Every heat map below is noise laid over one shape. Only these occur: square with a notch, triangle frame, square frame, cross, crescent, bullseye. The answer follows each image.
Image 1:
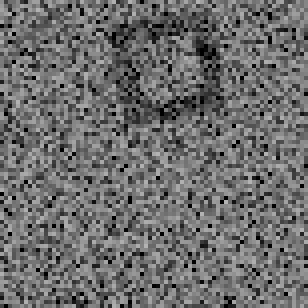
dark square frame, top middle
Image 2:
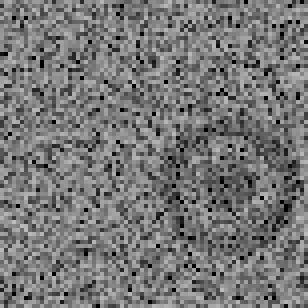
dark bullseye
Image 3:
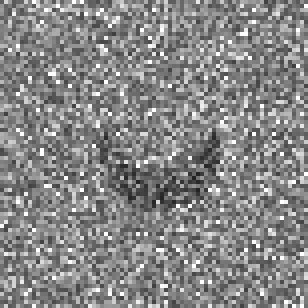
dark crescent, centre
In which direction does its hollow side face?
up
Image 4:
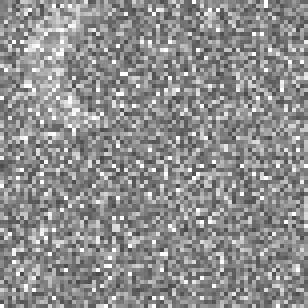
light crescent, top left
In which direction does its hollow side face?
right
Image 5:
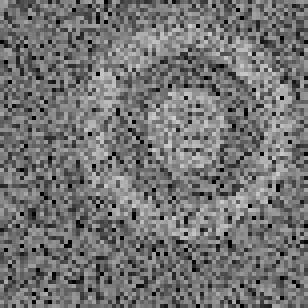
light bullseye
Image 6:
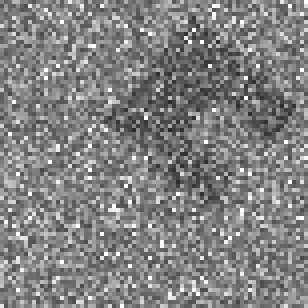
dark square with a notch
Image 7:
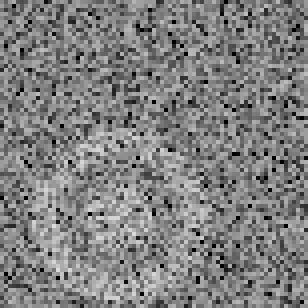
light bullseye
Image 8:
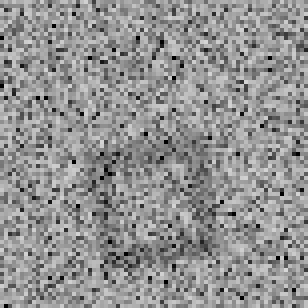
dark square frame
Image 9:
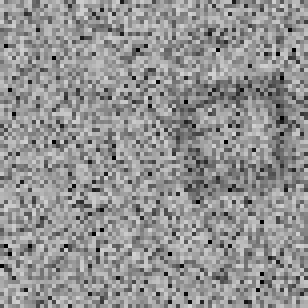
dark square frame, middle right
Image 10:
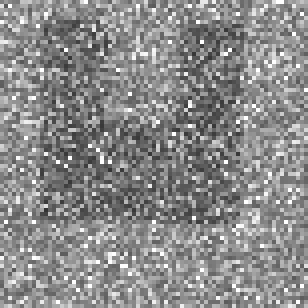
dark square with a notch
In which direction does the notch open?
up
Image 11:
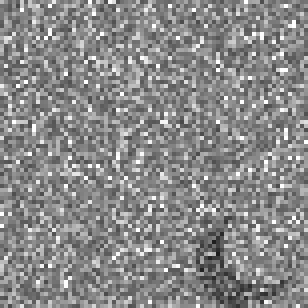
dark crescent, bottom right
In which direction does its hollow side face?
up and right
